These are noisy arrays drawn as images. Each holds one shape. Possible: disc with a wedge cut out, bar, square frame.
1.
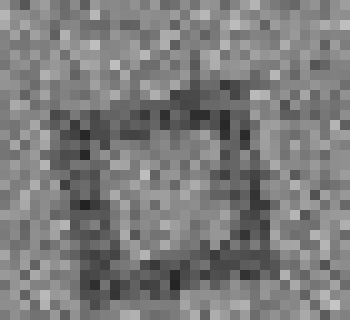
square frame
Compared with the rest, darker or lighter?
darker
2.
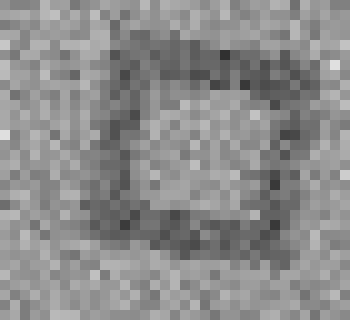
square frame
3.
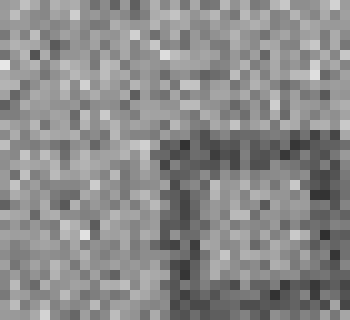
square frame
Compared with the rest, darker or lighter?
darker
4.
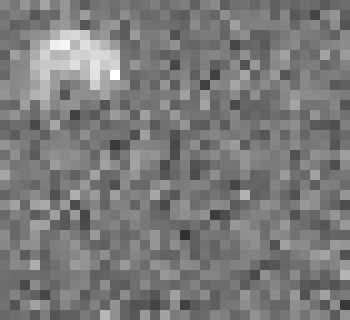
disc with a wedge cut out
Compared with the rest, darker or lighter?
lighter
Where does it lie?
top left
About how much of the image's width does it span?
a quarter
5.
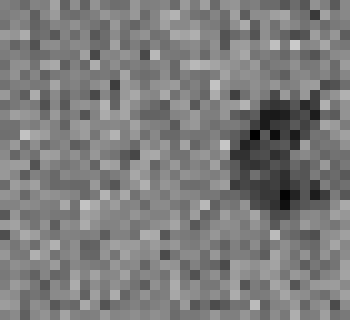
disc with a wedge cut out
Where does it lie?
middle right
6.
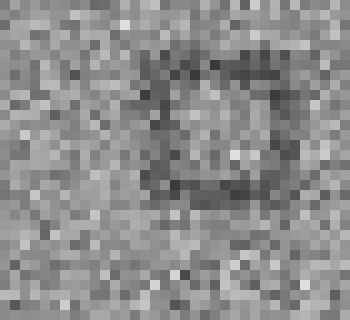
square frame
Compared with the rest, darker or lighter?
darker
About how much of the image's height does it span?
half
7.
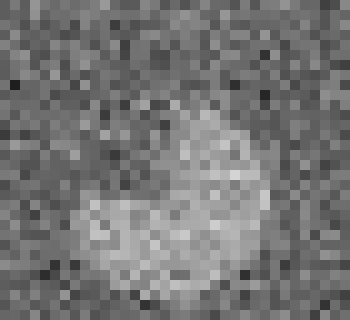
disc with a wedge cut out
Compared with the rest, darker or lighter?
lighter
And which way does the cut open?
up and left
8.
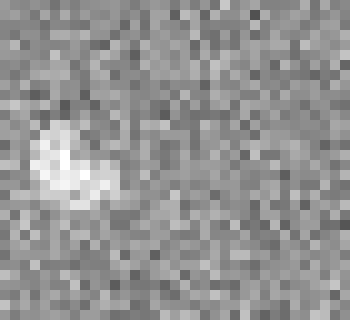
disc with a wedge cut out
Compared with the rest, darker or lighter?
lighter
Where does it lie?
middle left
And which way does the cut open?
up and right
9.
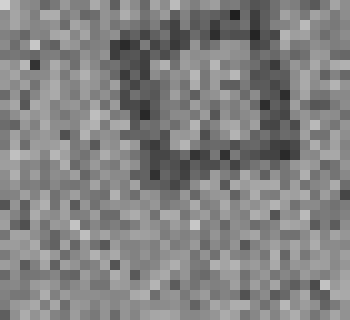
square frame
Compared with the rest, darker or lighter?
darker
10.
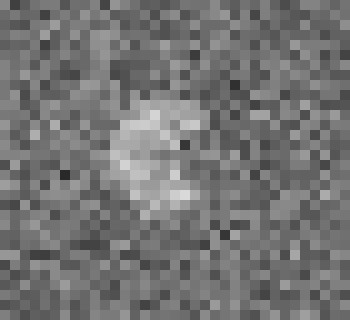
disc with a wedge cut out
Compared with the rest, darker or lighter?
lighter
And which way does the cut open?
right
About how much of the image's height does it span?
a third
